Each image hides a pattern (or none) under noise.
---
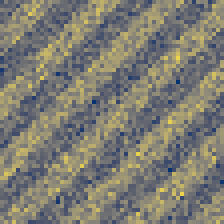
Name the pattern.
diagonal stripes
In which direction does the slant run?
bottom left to top right
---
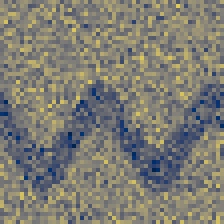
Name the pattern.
a wavy band
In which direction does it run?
left to right
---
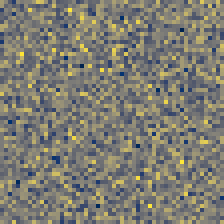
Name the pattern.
only noise
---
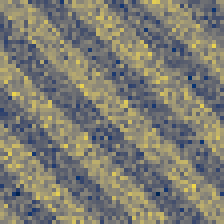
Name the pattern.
diagonal stripes
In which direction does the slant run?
top left to bottom right
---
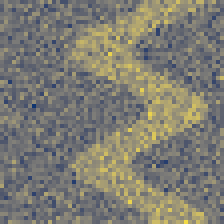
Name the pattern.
a wavy band
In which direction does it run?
top to bottom
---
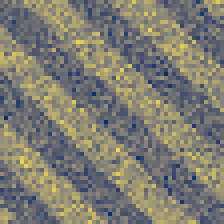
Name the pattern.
diagonal stripes
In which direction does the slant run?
top left to bottom right
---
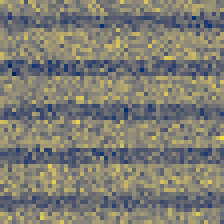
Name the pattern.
horizontal stripes
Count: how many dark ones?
5
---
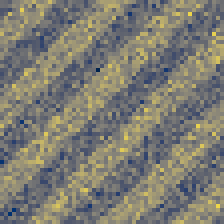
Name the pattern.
diagonal stripes
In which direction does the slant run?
bottom left to top right
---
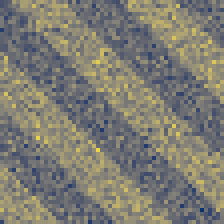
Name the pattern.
diagonal stripes
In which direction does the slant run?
top left to bottom right
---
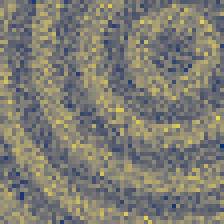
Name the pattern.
rings round one point
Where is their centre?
top right
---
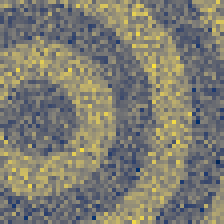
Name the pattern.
rings round one point
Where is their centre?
middle left
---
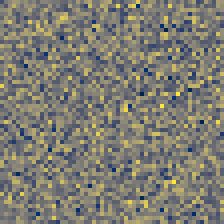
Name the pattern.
only noise
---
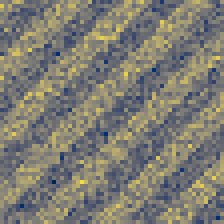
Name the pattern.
diagonal stripes
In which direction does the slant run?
bottom left to top right
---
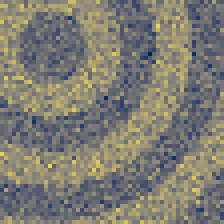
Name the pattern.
rings round one point
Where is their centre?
top left
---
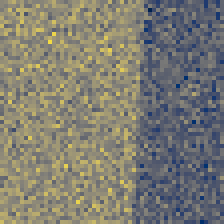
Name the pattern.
a sharp edge
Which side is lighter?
left
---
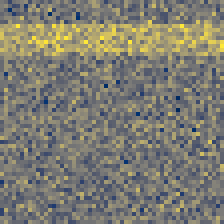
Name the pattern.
one horizontal stripe
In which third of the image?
top
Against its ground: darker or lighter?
lighter
